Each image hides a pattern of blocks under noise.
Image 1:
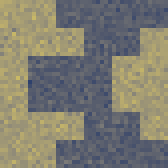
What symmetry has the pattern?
top and bottom mirror each other
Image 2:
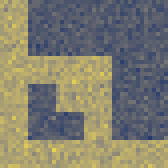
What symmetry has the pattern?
mirrored about the diagonal from the bottom left
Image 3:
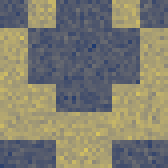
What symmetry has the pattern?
left and right mirror each other
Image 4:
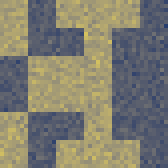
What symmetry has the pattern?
top and bottom mirror each other
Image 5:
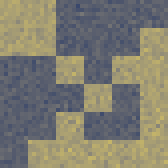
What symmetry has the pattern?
mirrored about the diagonal from the top left
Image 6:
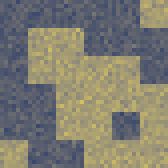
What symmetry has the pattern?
mirrored about the diagonal from the top left
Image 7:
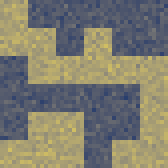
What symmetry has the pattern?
no symmetry
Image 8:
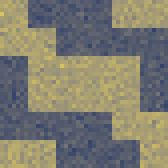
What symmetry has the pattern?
the same after a half turn
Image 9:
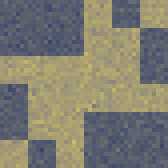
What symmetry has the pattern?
the same after a half turn
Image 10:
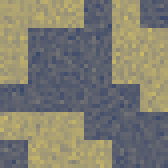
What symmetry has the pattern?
mirrored about the diagonal from the top left
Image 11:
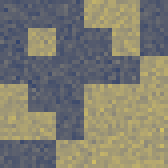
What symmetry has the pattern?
mirrored about the diagonal from the top left
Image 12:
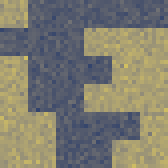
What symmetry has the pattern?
no symmetry
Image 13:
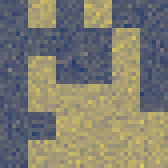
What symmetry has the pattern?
no symmetry
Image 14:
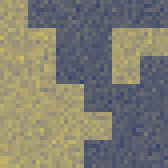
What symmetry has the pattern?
no symmetry
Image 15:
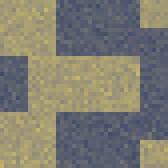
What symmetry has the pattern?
top and bottom mirror each other
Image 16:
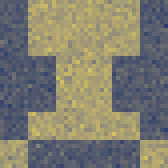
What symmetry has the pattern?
left and right mirror each other
